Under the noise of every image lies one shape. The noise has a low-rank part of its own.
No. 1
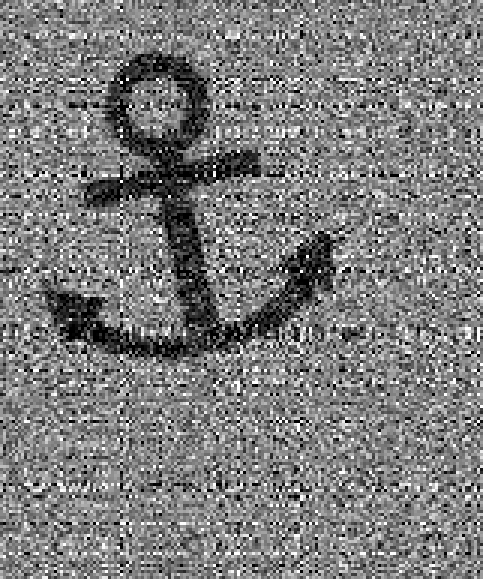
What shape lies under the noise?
anchor
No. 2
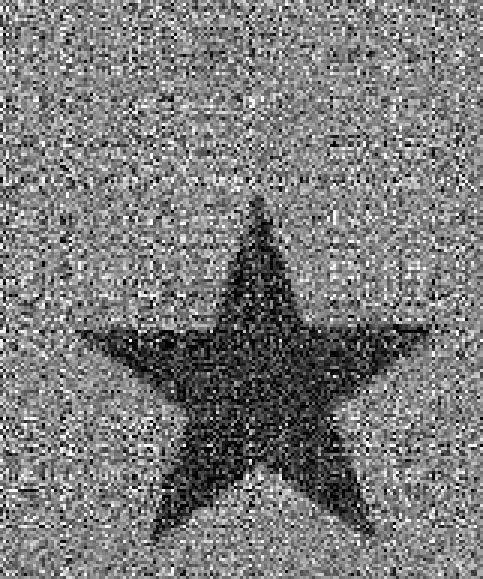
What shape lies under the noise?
star
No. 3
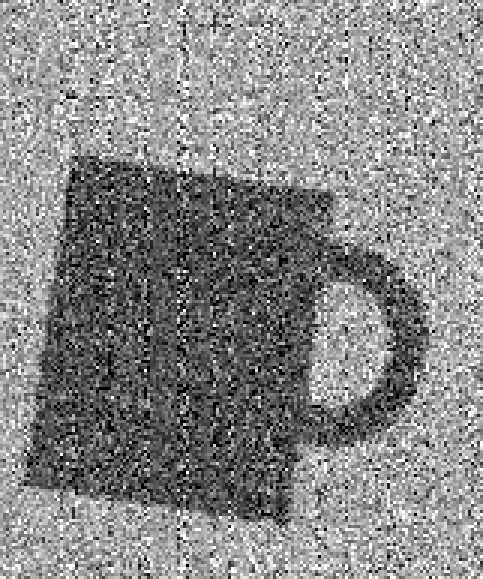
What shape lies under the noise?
cup
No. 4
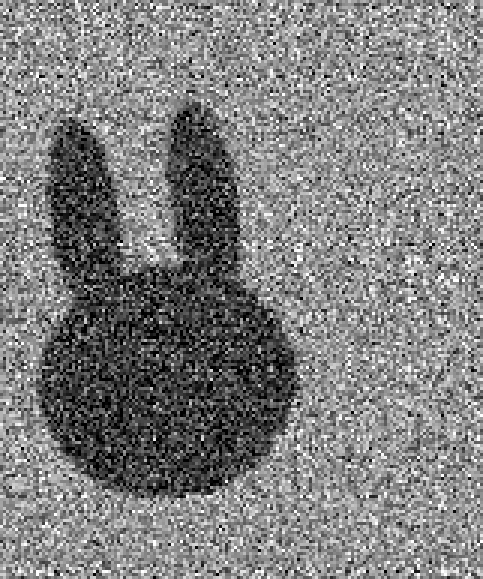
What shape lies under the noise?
rabbit's head
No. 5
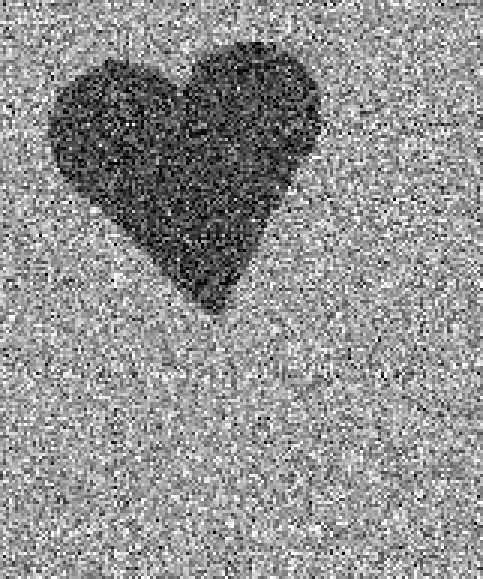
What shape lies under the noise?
heart
